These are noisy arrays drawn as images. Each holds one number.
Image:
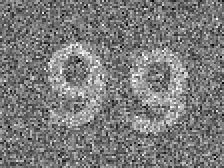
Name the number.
99
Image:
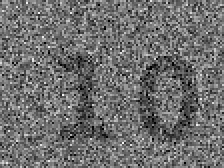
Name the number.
10
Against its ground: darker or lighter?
darker
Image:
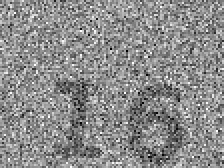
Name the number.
16
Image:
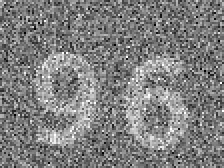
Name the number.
96
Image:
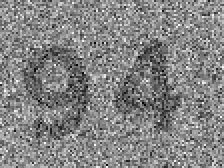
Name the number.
94
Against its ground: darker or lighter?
darker
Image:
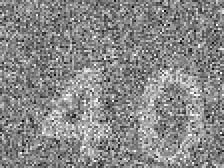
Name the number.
40
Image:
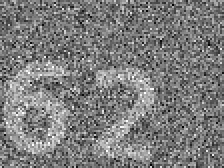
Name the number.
62
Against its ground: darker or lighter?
lighter
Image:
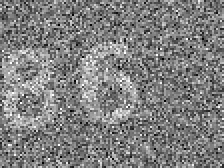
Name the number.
86
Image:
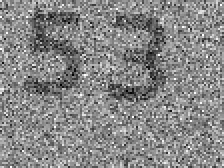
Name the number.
53
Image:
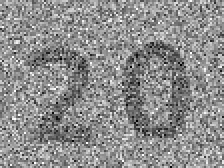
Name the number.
20
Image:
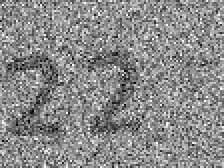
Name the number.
22
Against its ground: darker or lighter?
darker
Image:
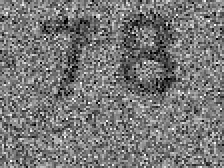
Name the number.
78
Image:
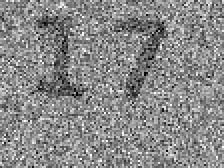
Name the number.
17
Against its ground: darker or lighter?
darker
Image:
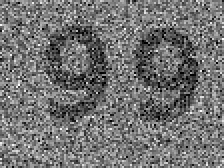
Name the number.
99
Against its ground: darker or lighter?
darker
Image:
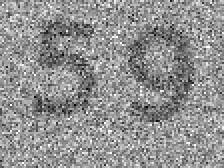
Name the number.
59
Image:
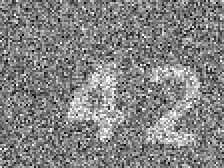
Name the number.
42
